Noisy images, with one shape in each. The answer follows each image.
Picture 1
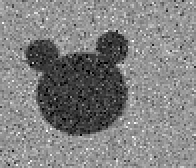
bear's head
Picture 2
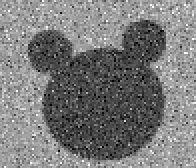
bear's head
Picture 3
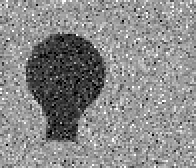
light bulb
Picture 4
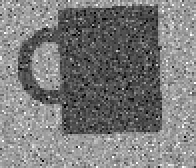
cup
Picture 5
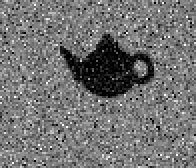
teapot
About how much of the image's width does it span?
half
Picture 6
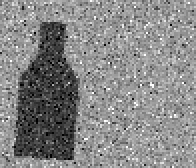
bottle
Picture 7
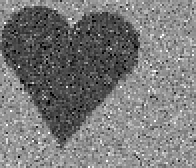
heart
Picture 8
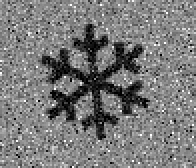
snowflake
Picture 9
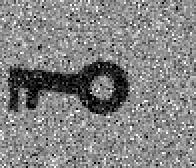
key
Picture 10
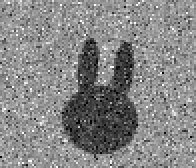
rabbit's head
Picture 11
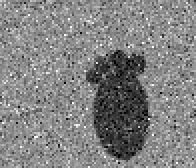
footprint
